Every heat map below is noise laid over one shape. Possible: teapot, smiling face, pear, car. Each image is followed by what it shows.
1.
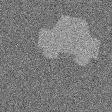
car
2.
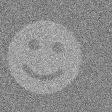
smiling face
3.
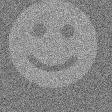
smiling face
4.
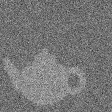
teapot
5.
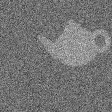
teapot
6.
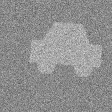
car
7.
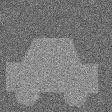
car
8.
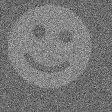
smiling face
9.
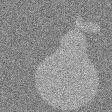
pear
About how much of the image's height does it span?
nearly all
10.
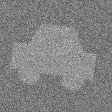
car
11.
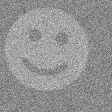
smiling face
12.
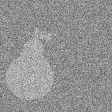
pear
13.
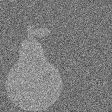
pear
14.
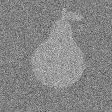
pear
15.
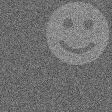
smiling face
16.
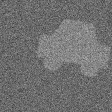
car
